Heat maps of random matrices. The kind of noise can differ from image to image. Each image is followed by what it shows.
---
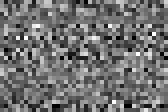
rows of uneven size
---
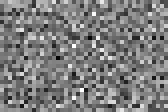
low rank plus noise
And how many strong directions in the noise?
three or four
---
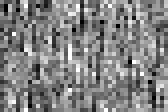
streaked along the columns
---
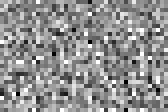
low rank plus noise
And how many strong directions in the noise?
five to eight
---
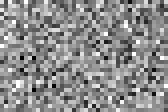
independent entries
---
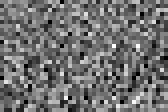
low rank plus noise
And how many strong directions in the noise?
five to eight
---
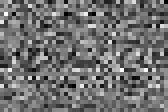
rows of uneven size
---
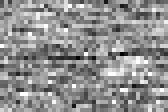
streaked along the rows
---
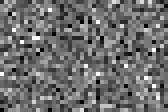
heavy tails
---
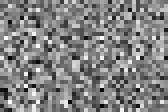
low rank plus noise
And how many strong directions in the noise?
three or four
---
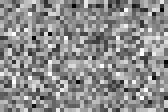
low rank plus noise
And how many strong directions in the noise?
five to eight
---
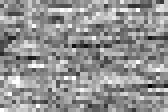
streaked along the rows
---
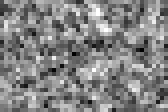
blotchy
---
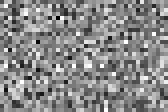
low rank plus noise
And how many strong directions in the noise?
two
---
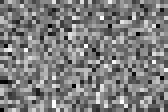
independent entries
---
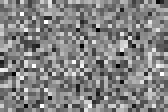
low rank plus noise
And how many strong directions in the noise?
one
